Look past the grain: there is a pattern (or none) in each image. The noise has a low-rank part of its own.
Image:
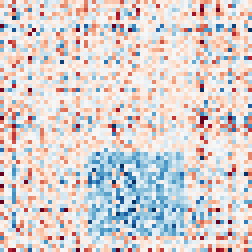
one block
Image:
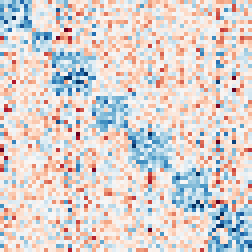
blocks along the diagonal
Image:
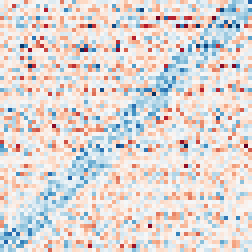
a diagonal band
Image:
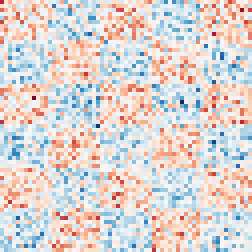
a checkerboard
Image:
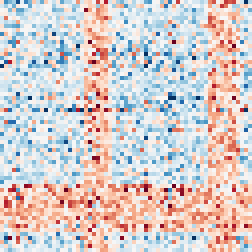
bands of rows crossing bands of columns
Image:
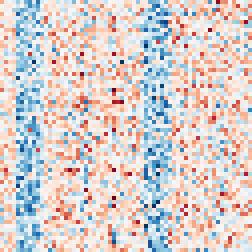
bands of columns
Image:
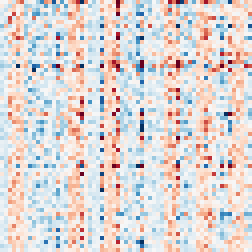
bands of columns
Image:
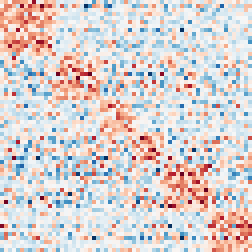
blocks along the diagonal
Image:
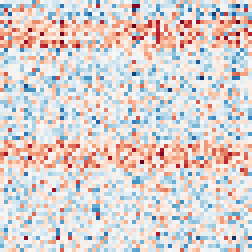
bands of rows
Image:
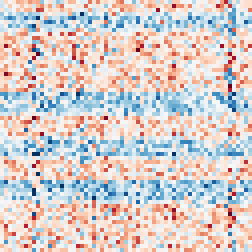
bands of rows
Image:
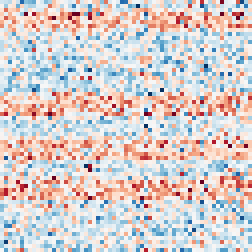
bands of rows
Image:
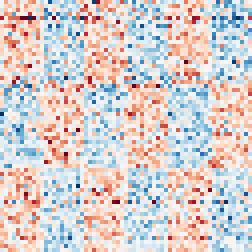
a checkerboard
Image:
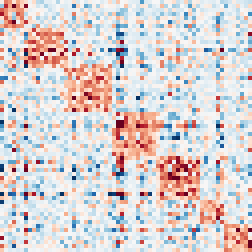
blocks along the diagonal
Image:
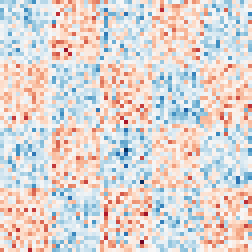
a checkerboard
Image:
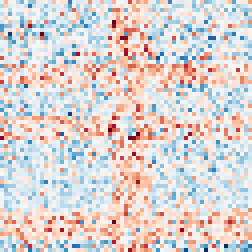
bands of rows crossing bands of columns
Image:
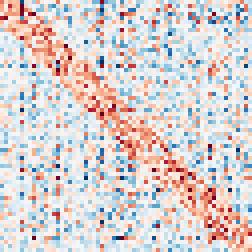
a diagonal band
